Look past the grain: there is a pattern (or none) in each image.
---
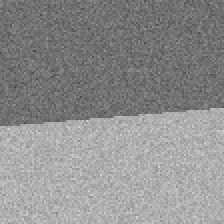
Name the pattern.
a sharp edge
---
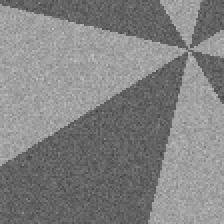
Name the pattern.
spokes from one point
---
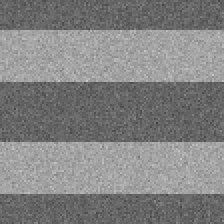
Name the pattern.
horizontal stripes
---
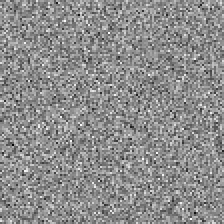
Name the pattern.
only noise
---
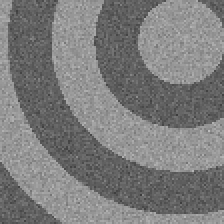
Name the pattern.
rings round one point
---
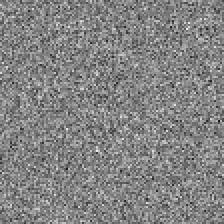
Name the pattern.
only noise
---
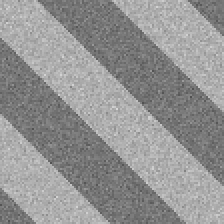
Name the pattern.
diagonal stripes
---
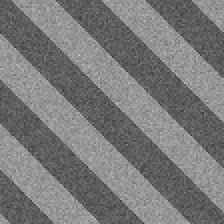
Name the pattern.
diagonal stripes
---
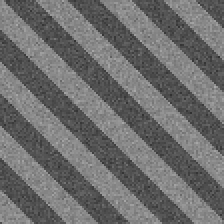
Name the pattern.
diagonal stripes
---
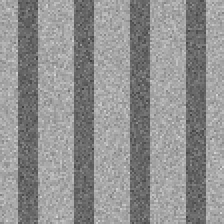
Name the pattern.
vertical stripes
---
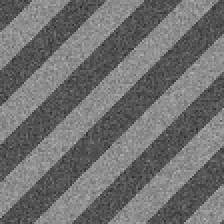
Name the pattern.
diagonal stripes
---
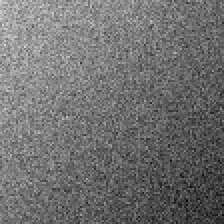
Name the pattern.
a smooth slope
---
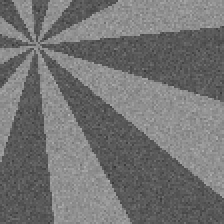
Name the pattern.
spokes from one point
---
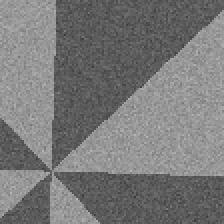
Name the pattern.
spokes from one point
